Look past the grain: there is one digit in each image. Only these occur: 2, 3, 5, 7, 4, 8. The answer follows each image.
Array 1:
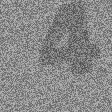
dark 4
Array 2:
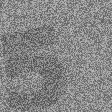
dark 5
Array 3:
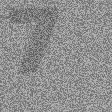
dark 7
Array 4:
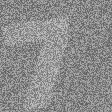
light 7
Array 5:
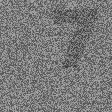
dark 7
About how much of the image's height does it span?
half
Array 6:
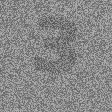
dark 3
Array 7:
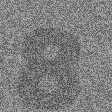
dark 8
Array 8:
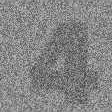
dark 4
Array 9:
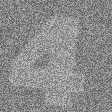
light 4
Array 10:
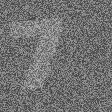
light 7
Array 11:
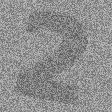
dark 2
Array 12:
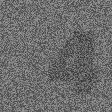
dark 4
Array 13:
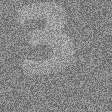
light 3
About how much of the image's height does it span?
two thirds
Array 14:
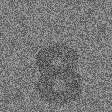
dark 8
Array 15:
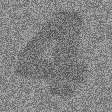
dark 4
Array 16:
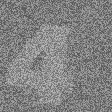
light 4
